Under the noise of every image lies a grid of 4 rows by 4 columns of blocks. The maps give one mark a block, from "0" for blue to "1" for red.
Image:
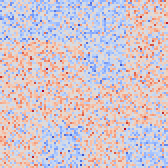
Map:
0 0 0 1
1 1 0 1
1 1 1 1
1 0 1 0
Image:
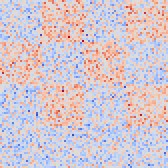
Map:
0 1 0 1
1 0 1 0
0 1 0 1
0 0 0 0
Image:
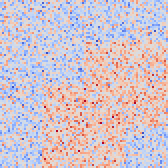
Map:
0 0 0 0
0 0 1 1
0 1 1 1
0 1 1 0
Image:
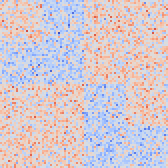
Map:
1 0 1 1
0 0 1 1
1 1 0 1
1 1 0 0
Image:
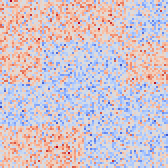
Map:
1 1 1 0
1 0 0 1
0 0 0 0
1 1 0 0
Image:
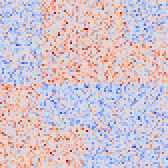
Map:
0 1 1 0
0 1 1 1
1 0 0 0
1 1 0 0
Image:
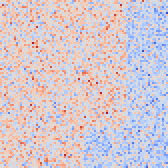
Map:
1 1 1 0
1 1 1 0
1 1 1 0
1 1 0 0
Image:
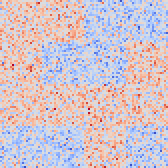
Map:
1 1 0 0
1 0 0 1
1 1 1 1
0 0 1 0
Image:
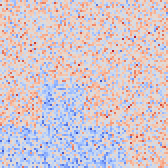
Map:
1 1 1 1
1 1 1 1
1 0 1 1
0 0 0 1
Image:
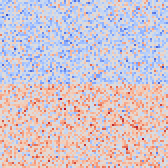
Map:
0 0 0 0
0 0 0 0
1 1 1 1
1 1 1 1
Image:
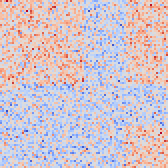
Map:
1 1 0 1
1 1 0 1
0 0 0 0
0 0 0 1
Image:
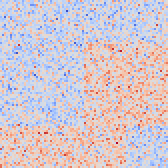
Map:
0 0 0 0
0 0 1 1
0 0 1 1
1 1 1 0
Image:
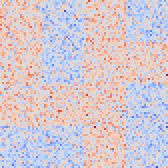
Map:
1 0 1 0
1 0 1 1
1 1 1 0
0 0 1 0
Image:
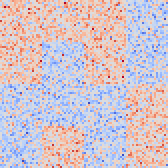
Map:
1 1 1 0
1 0 1 0
0 0 0 1
0 1 0 1
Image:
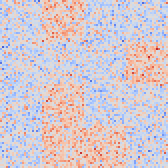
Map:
0 1 0 0
0 0 0 1
0 1 0 0
0 1 1 0
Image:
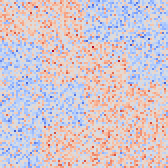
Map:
1 1 0 0
0 1 1 0
0 0 1 1
0 1 1 1
